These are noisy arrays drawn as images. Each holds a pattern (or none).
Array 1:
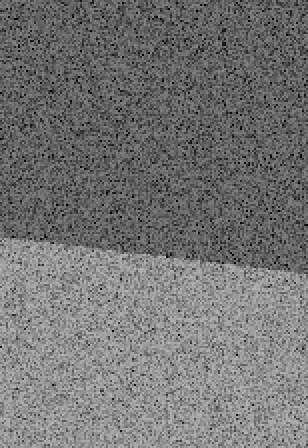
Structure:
a sharp edge
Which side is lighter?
bottom
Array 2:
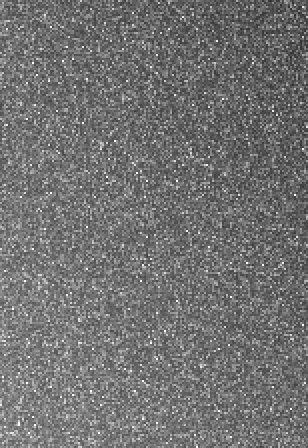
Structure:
a smooth slope
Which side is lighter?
bottom left
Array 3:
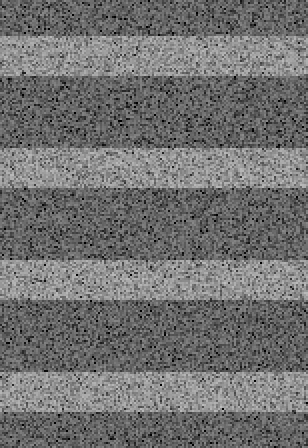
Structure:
horizontal stripes
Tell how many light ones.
4
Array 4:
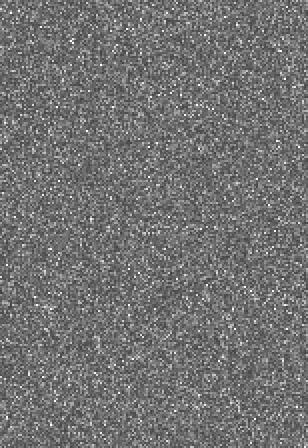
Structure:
only noise
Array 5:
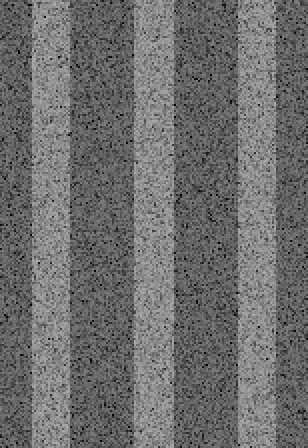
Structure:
vertical stripes
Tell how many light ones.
3
